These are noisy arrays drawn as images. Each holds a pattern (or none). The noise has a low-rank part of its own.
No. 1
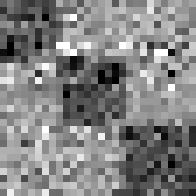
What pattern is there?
blocks along the diagonal
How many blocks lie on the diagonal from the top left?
3
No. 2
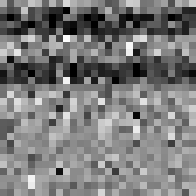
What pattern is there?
bands of rows
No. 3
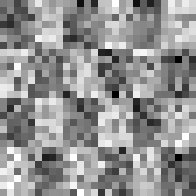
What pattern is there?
a checkerboard
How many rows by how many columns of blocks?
4 by 6
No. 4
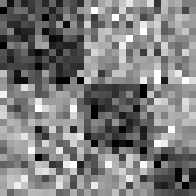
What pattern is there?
blocks along the diagonal
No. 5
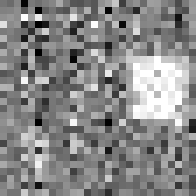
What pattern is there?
one block
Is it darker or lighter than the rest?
lighter
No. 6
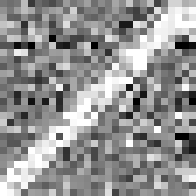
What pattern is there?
a diagonal band
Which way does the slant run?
bottom left to top right
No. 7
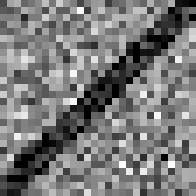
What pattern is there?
a diagonal band
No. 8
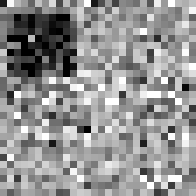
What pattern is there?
one block
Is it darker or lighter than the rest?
darker
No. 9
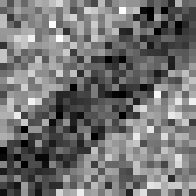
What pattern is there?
a diagonal band
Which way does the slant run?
bottom left to top right
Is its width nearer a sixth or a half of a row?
a half
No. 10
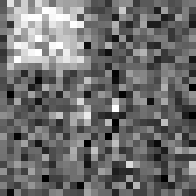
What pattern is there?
one block
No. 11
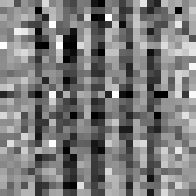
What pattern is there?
bands of columns
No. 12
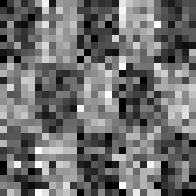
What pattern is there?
a checkerboard
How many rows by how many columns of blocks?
3 by 5
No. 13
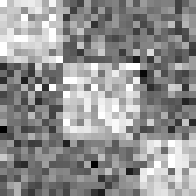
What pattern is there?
blocks along the diagonal
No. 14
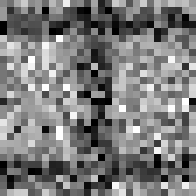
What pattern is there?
bands of rows crossing bands of columns
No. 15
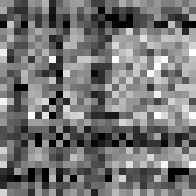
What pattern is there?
bands of rows crossing bands of columns
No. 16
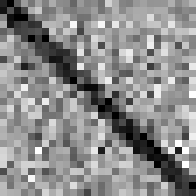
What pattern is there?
a diagonal band
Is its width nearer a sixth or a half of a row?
a sixth
